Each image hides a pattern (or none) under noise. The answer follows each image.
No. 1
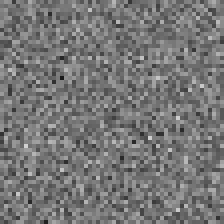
only noise
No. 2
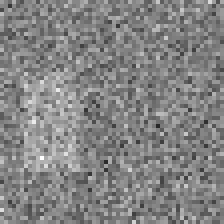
one block
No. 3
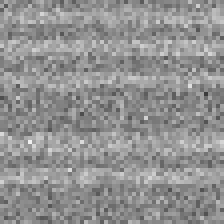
bands of rows
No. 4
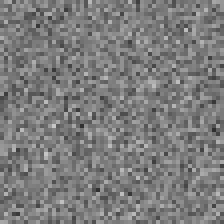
only noise
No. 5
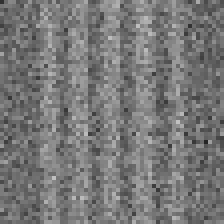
bands of columns
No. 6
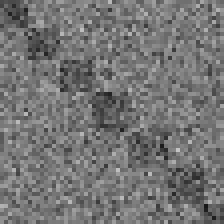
blocks along the diagonal
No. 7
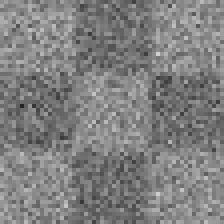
a checkerboard
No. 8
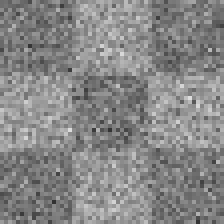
a checkerboard
